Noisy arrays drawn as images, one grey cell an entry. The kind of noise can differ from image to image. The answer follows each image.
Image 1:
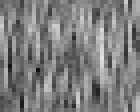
streaked along the columns
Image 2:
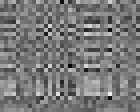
low rank plus noise
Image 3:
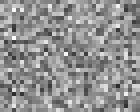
low rank plus noise
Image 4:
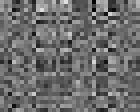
low rank plus noise
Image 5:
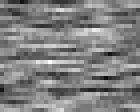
streaked along the rows
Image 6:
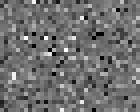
heavy tails
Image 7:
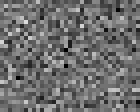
independent entries
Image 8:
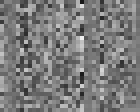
columns of uneven size
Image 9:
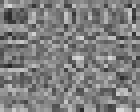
low rank plus noise
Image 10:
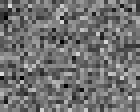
independent entries
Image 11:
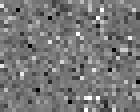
heavy tails
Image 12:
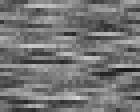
streaked along the rows
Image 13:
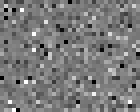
heavy tails
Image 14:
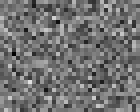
independent entries
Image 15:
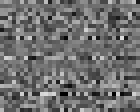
rows of uneven size
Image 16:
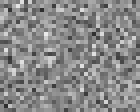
independent entries
